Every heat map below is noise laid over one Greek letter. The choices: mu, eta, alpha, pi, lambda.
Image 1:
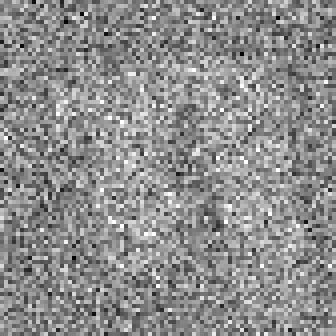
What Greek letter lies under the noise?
eta
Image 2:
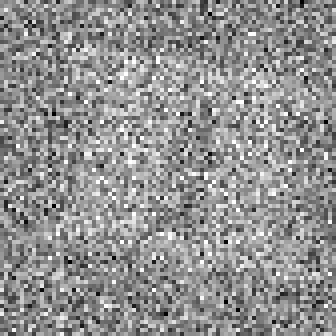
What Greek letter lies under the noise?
pi
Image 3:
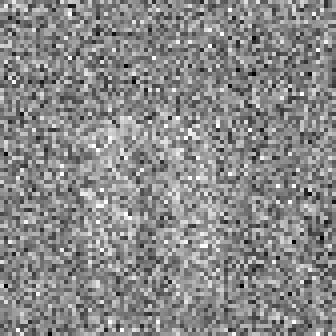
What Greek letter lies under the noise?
eta
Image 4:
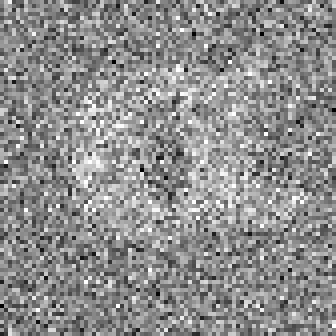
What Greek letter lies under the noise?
alpha
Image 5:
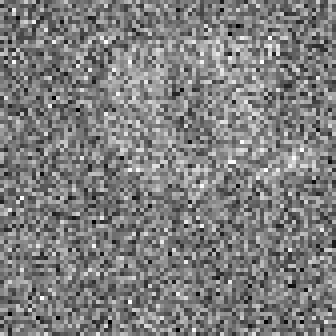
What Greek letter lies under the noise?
alpha
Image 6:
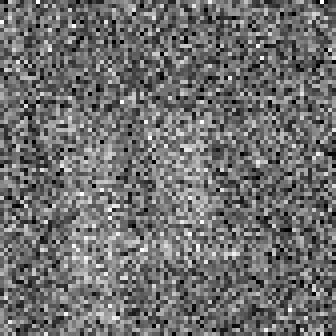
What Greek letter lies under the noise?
mu
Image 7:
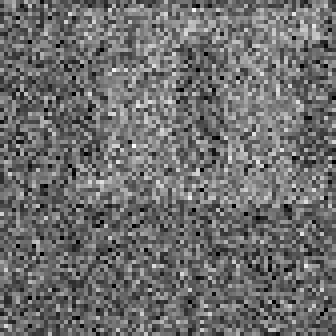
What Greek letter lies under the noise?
pi
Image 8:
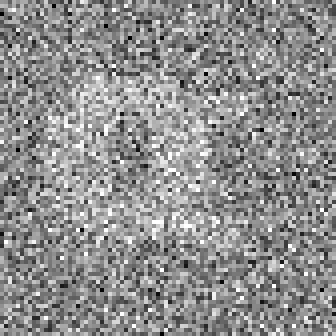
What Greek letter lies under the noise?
alpha
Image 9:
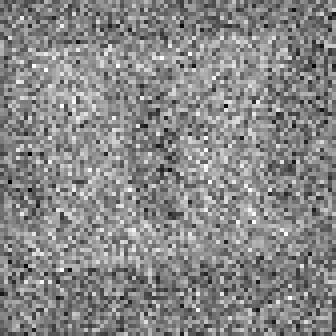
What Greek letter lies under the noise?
pi
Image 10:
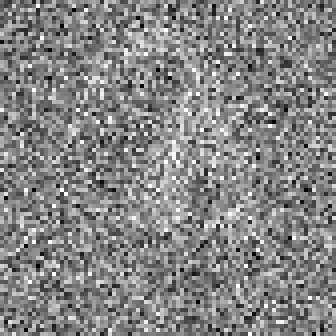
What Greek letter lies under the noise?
lambda
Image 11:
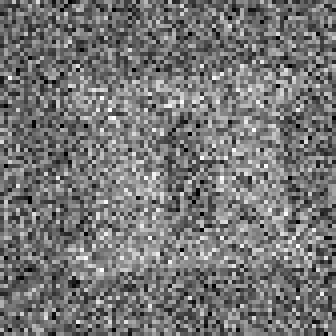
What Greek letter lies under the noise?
pi
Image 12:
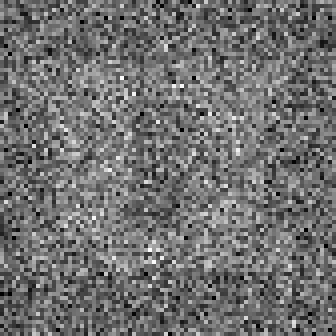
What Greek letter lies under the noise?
pi
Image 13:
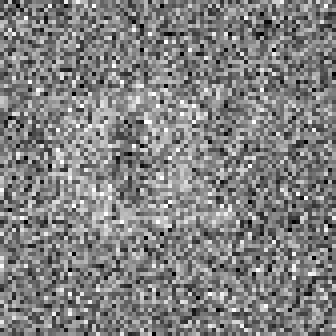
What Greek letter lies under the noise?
alpha
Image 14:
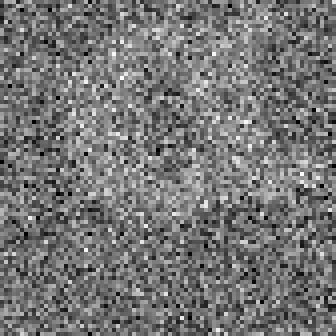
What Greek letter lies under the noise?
alpha
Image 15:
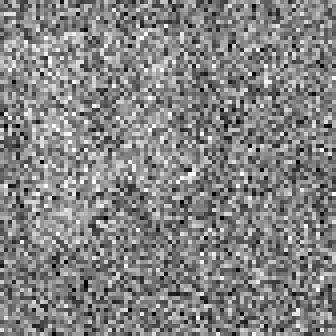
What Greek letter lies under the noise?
mu
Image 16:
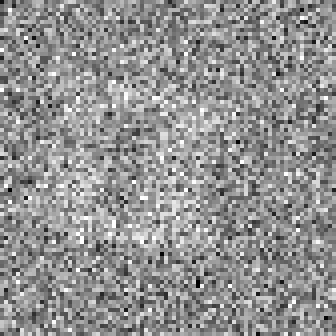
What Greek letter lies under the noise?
pi
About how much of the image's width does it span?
two thirds
